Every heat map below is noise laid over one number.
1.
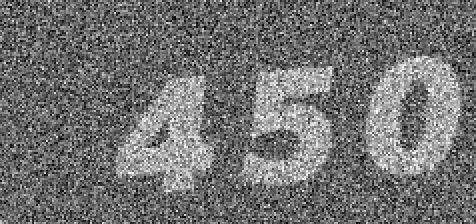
450
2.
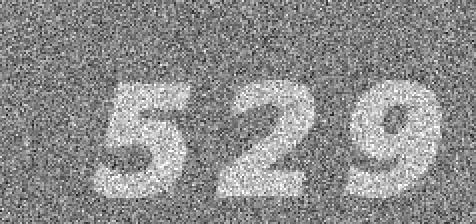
529
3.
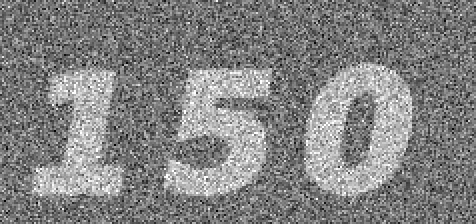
150
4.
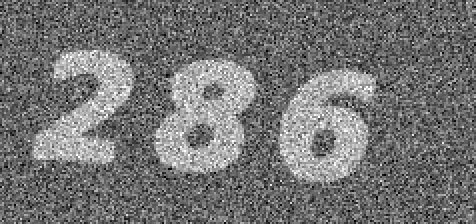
286
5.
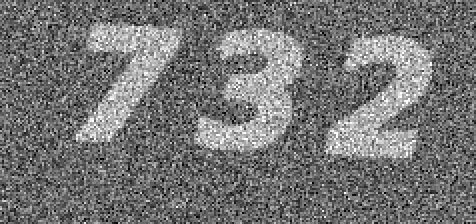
732
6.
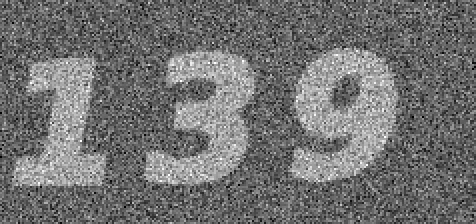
139
